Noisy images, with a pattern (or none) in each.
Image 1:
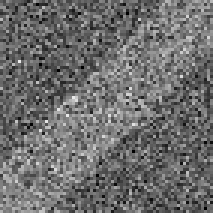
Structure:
a diagonal band
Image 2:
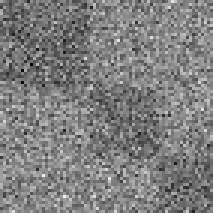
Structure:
blocks along the diagonal
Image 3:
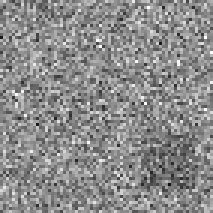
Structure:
one block
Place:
bottom right
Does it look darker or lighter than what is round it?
darker
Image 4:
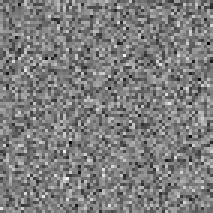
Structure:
only noise
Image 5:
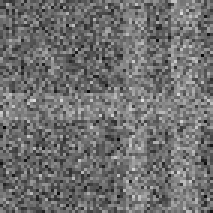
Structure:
bands of rows crossing bands of columns
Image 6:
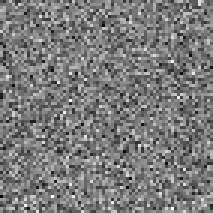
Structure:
only noise
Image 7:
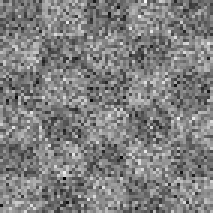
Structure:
a checkerboard
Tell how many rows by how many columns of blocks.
6 by 5
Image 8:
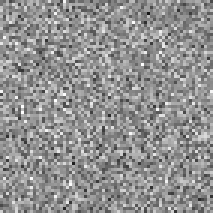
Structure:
only noise
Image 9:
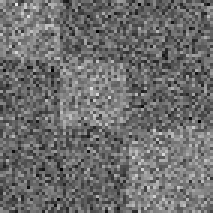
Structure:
blocks along the diagonal
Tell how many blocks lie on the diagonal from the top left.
3
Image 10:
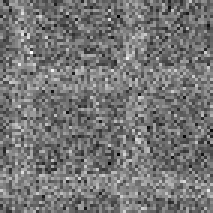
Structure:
bands of rows crossing bands of columns
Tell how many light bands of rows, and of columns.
2 and 2
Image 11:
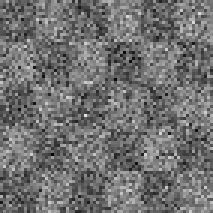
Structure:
a checkerboard
